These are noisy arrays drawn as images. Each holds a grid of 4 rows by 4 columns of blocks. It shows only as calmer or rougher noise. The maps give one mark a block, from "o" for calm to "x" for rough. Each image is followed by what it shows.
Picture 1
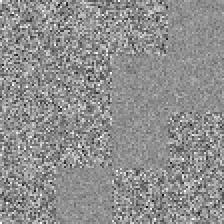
x x x o
x x o o
x x o x
x o x x
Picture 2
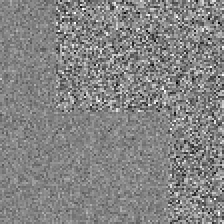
o x x x
o x x x
o o o x
o o o x
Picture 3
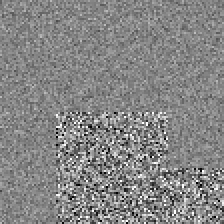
o o o o
o o o o
o x x o
o x x x
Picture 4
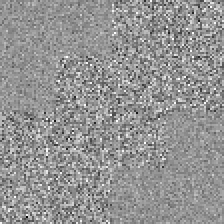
o o x x
o x x x
x x x o
x x o o
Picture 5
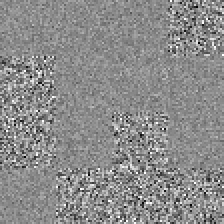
o o o x
x o o o
x o x o
o x x x
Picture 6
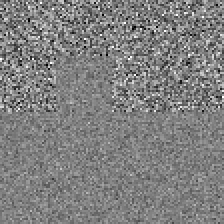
x x x x
x o x x
o o o o
o o o o
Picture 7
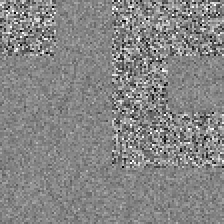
x o x x
o o x o
o o x x
o o o o
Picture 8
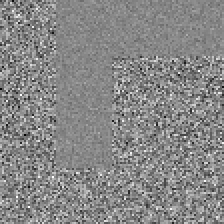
x o o o
x o x x
x o x x
x x x x
